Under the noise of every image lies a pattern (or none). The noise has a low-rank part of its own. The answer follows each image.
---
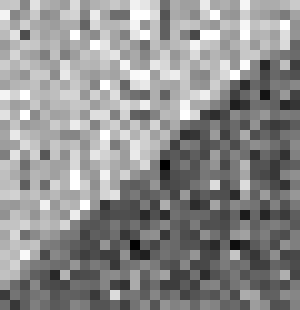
a sharp edge
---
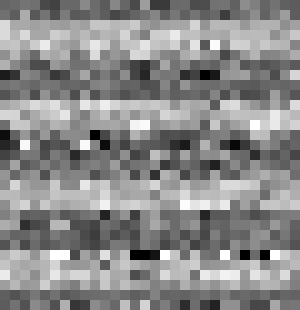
horizontal stripes
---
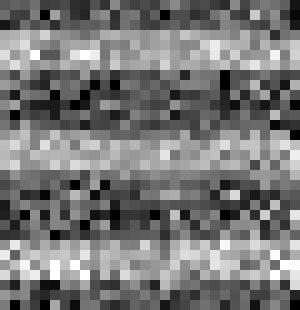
horizontal stripes
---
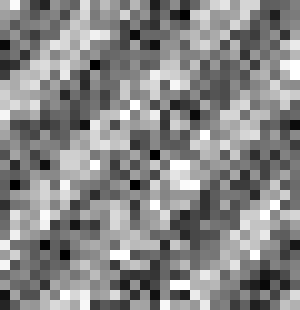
diagonal stripes
